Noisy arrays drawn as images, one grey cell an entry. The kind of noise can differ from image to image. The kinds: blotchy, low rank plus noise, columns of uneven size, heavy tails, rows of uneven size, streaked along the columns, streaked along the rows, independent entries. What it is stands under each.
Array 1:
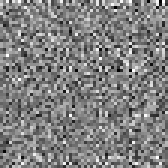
low rank plus noise
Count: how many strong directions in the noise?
one
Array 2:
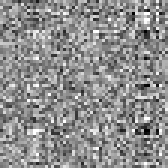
low rank plus noise
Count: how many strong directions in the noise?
one
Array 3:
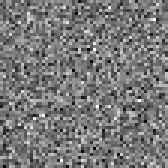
independent entries
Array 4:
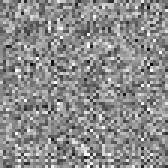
low rank plus noise
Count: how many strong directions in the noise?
one
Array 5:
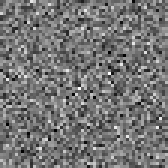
independent entries
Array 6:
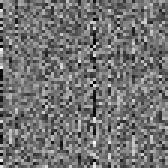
columns of uneven size
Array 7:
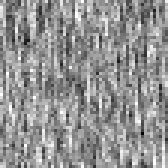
streaked along the columns
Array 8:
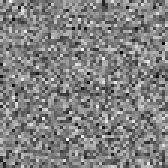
independent entries
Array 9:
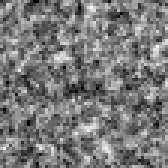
blotchy
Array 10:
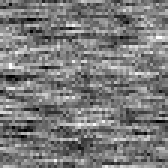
streaked along the rows
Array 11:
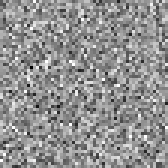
independent entries
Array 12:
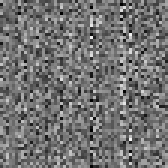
columns of uneven size
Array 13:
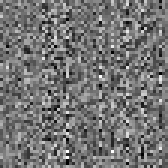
columns of uneven size
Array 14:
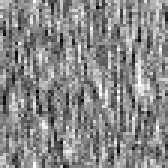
streaked along the columns
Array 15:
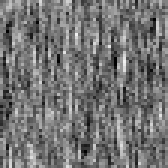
streaked along the columns
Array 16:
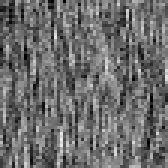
streaked along the columns
